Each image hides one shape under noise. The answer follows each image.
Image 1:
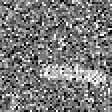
bar
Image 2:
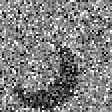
crescent
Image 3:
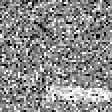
bar
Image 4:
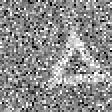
triangle frame
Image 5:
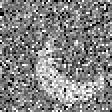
crescent
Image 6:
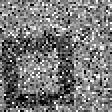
square frame
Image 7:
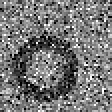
ring
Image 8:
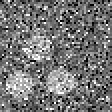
three dots
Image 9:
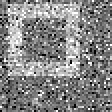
square frame
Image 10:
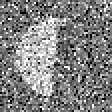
half disc
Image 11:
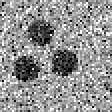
three dots
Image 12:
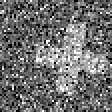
cross
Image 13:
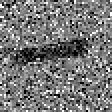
bar
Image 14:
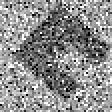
square with a notch
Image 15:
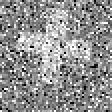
cross
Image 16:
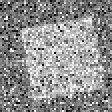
square
